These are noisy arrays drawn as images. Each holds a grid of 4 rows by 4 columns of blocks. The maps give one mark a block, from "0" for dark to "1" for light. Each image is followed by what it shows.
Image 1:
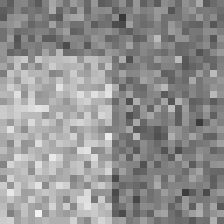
0 0 0 0
1 1 0 0
1 1 0 0
1 1 0 0
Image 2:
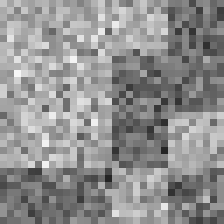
1 1 1 0
1 1 0 0
1 1 0 1
0 0 1 0
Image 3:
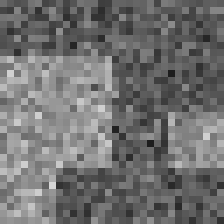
0 0 0 0
1 1 0 0
1 1 0 1
1 0 0 0
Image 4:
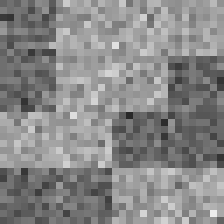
0 1 1 1
0 1 1 0
1 1 0 0
0 0 1 1
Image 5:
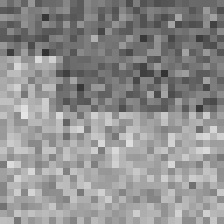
0 0 0 0
1 0 0 0
1 1 1 1
1 1 1 1
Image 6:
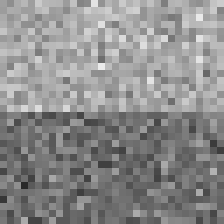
1 1 1 1
1 1 1 1
0 0 0 0
0 0 0 0
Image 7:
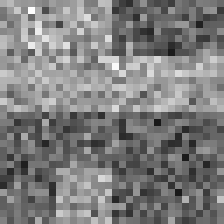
1 1 0 0
1 1 1 1
0 0 0 0
0 1 0 0
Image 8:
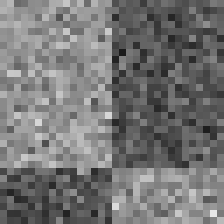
1 1 0 0
1 1 0 0
1 1 0 0
0 0 1 1
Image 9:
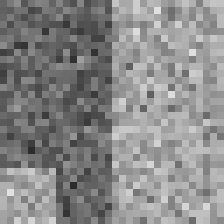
0 0 1 1
0 0 1 1
0 0 1 1
1 0 1 1
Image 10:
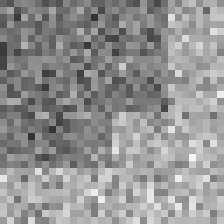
0 0 0 1
0 0 0 1
0 0 1 1
1 1 1 1
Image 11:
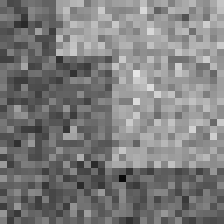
0 1 1 1
0 0 1 1
0 0 1 1
0 0 0 0
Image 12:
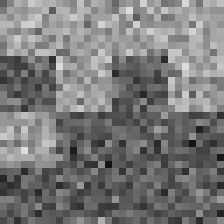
1 1 1 1
0 1 0 1
1 0 0 0
0 0 0 0
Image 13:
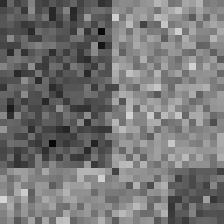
0 0 1 1
0 0 1 1
0 0 1 1
1 1 1 0
